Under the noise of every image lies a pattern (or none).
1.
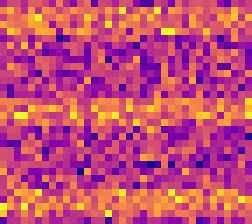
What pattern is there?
bands of rows
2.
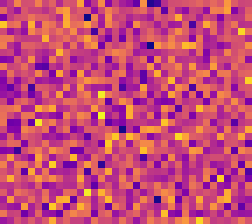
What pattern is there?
only noise
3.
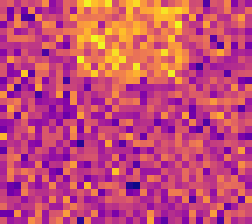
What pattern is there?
one block
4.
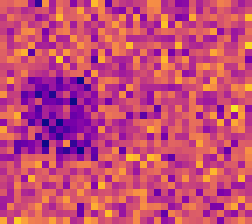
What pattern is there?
one block
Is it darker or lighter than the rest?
darker
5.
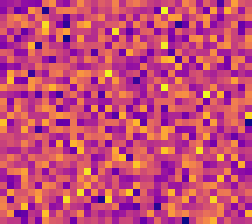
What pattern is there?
only noise
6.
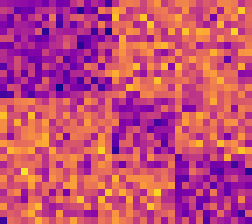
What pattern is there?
blocks along the diagonal
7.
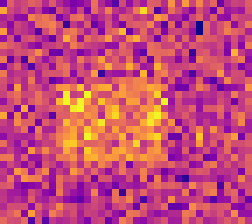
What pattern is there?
one block
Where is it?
centre
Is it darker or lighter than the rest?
lighter
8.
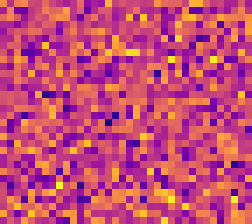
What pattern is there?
only noise
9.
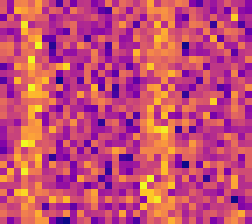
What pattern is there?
bands of columns
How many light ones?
2
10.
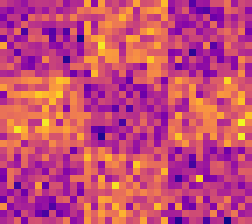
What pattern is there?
a checkerboard
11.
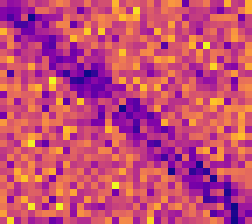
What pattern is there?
a diagonal band
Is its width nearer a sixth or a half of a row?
a sixth
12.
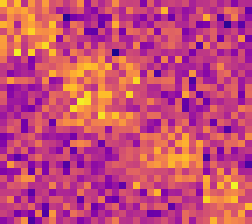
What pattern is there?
blocks along the diagonal
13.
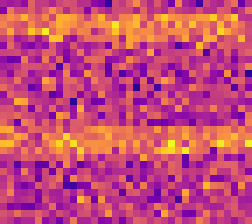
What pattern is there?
bands of rows
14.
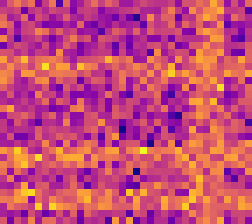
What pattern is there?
bands of rows crossing bands of columns
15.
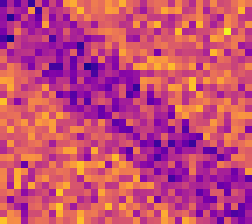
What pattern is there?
a diagonal band
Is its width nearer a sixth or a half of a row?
a half
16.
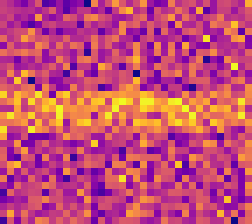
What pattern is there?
one band of rows
